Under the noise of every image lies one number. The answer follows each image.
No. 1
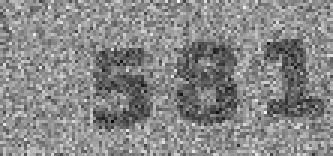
581
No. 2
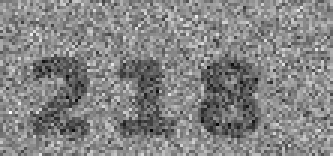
218
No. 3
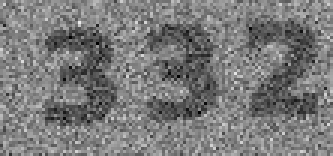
332
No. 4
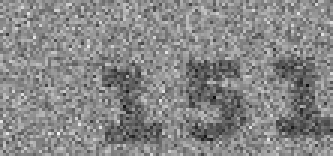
151
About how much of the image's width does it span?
two thirds
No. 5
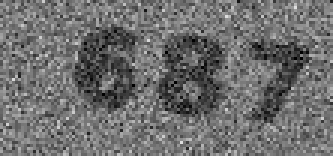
687
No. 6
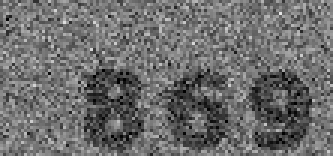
869
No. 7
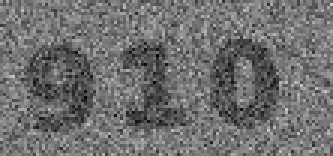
910
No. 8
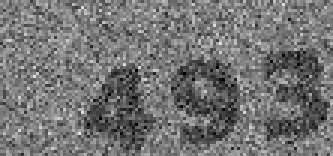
493
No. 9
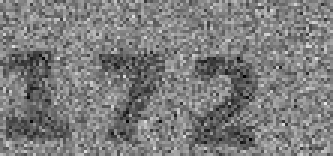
172
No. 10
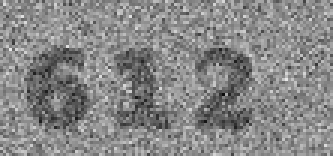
612
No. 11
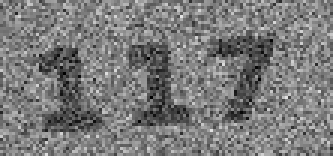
117
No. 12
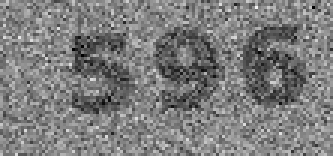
596
